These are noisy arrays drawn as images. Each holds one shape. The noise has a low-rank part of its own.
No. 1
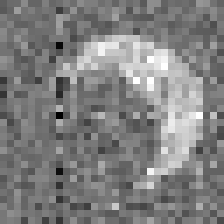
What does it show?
light crescent
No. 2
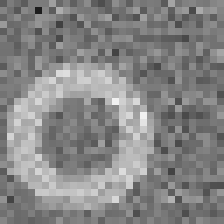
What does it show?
light ring
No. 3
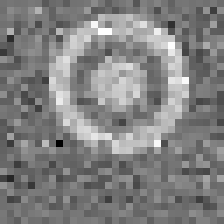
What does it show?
light bullseye
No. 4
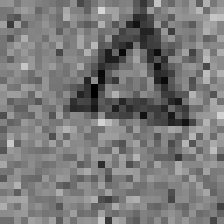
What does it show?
dark triangle frame
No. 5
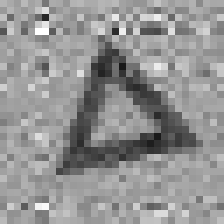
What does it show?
dark triangle frame
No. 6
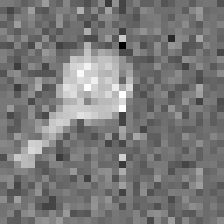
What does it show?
light lollipop
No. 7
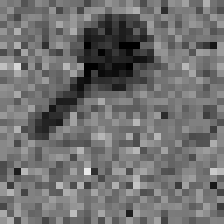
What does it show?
dark lollipop
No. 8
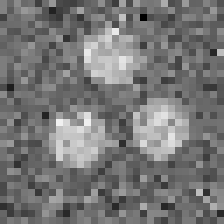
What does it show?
light three dots
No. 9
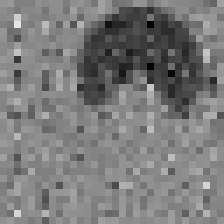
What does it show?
dark disc with a wedge cut out
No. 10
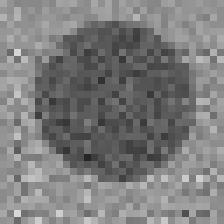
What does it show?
dark disc
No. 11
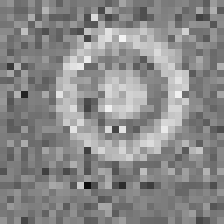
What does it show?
light bullseye
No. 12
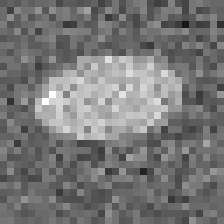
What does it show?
light ellipse
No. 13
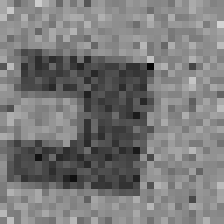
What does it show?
dark square with a notch
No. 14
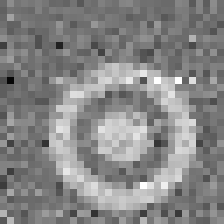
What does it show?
light bullseye
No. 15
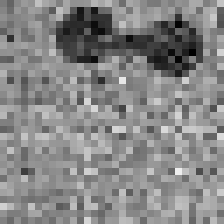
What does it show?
dark dumbbell
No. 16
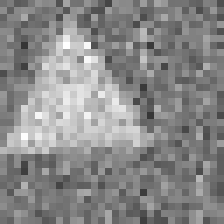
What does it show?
light triangle
